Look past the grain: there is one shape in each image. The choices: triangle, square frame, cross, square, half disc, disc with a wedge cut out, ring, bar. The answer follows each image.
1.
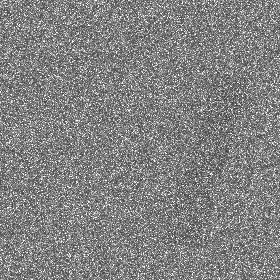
bar
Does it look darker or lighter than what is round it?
darker
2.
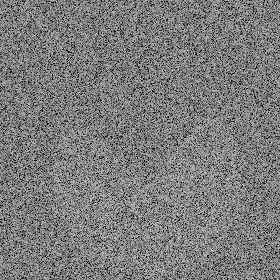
disc with a wedge cut out
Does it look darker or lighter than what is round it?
lighter
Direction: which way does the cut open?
up
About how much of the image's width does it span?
two thirds
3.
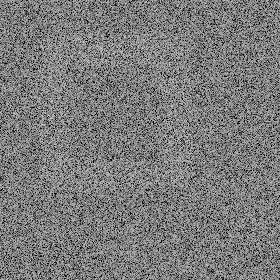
square frame
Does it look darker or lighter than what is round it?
lighter
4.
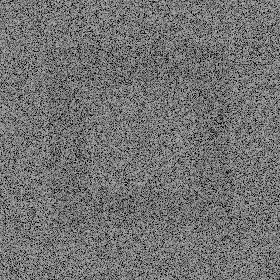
square frame
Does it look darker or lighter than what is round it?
darker
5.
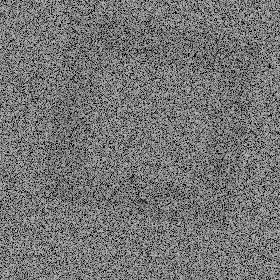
square frame
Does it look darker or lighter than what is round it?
darker
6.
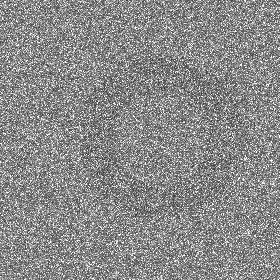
ring
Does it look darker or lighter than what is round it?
darker
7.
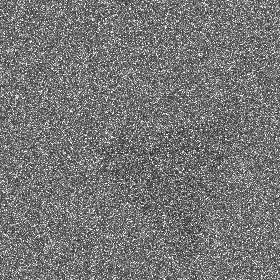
triangle
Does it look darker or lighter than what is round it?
darker
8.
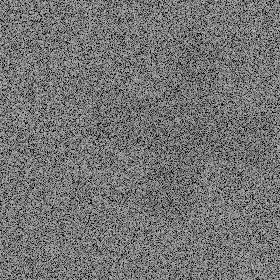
cross
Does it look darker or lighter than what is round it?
darker
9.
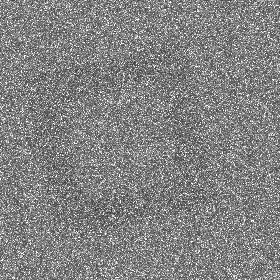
square frame
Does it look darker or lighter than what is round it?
darker
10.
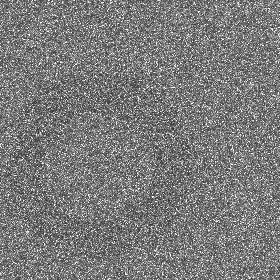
ring
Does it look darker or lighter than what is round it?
darker
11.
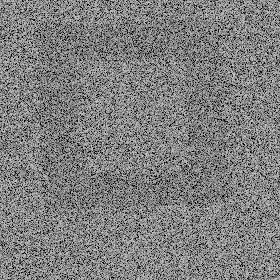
square frame
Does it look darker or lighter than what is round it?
darker
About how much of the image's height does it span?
two thirds
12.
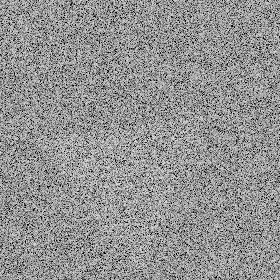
triangle
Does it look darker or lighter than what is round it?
lighter
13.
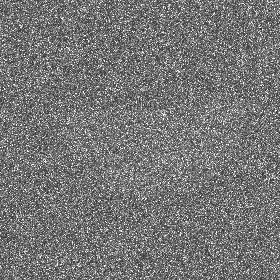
half disc
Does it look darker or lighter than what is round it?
lighter
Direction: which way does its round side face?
down
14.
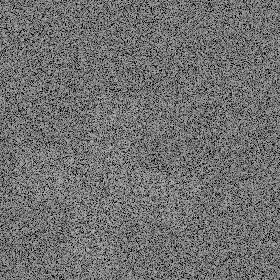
cross
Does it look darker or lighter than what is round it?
lighter
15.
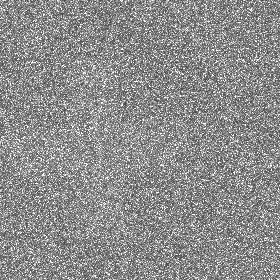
cross
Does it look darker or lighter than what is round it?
lighter
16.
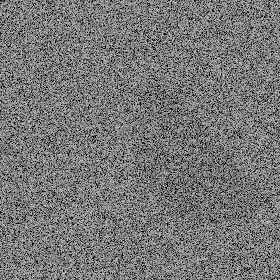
half disc
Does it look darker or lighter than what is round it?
darker
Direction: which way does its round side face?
down and left
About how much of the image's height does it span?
half
